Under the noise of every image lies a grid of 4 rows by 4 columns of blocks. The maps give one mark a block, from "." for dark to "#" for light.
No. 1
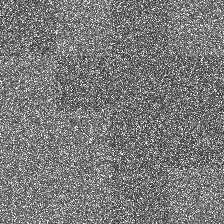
. # . #
# . . .
# # . .
# # . #
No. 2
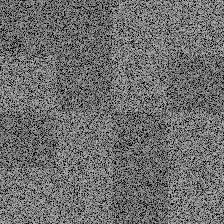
. . # #
# . # .
. # . #
# # . #
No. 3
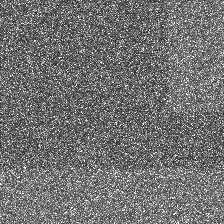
. . . #
. . . #
. . . .
# # # #
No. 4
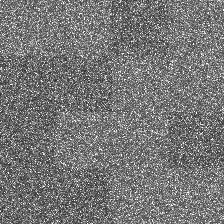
# # . #
. . # #
. # # .
. . # #
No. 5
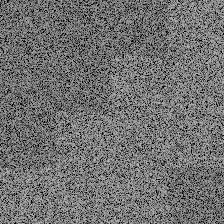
. . . #
. . # #
. # # #
# # # .
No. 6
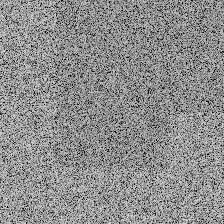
# . . .
# . . .
# . . #
# # # #
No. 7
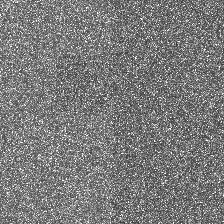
# # . .
# . . .
# # . .
# # . .
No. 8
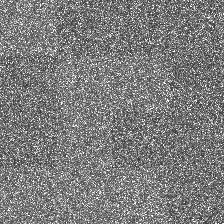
# . . .
. # # .
. # . .
# # # .
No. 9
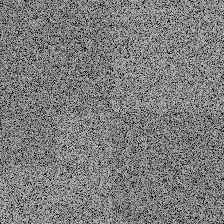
. . # #
. . # #
. # . .
# # . .
